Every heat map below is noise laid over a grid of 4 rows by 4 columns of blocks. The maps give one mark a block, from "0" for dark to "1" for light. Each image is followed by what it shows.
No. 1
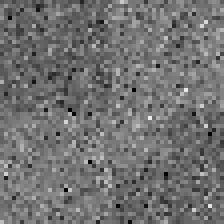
0011
0011
1110
1100
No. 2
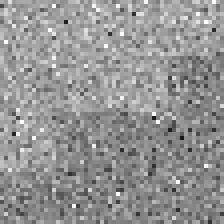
1111
1110
1000
0000
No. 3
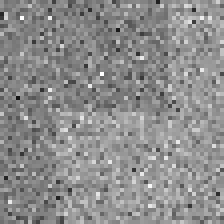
0001
0001
0111
0111
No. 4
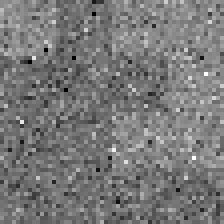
1011
0001
0011
0000
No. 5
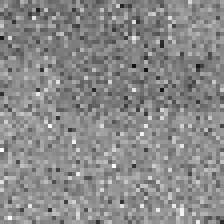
0001
1000
1111
1111
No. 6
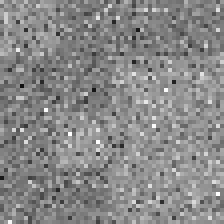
1000
0011
0111
0011
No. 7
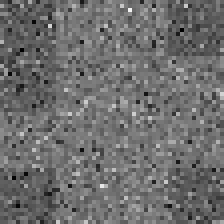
0110
0111
1111
0110
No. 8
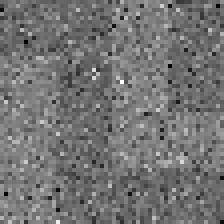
0010
1010
1011
1000
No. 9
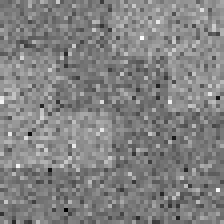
0011
1001
1100
0000
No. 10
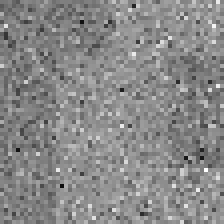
0011
0110
0110
0111
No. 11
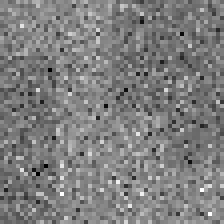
1100
0100
0110
0111
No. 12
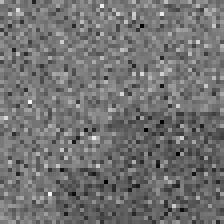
1111
1111
1100
1000
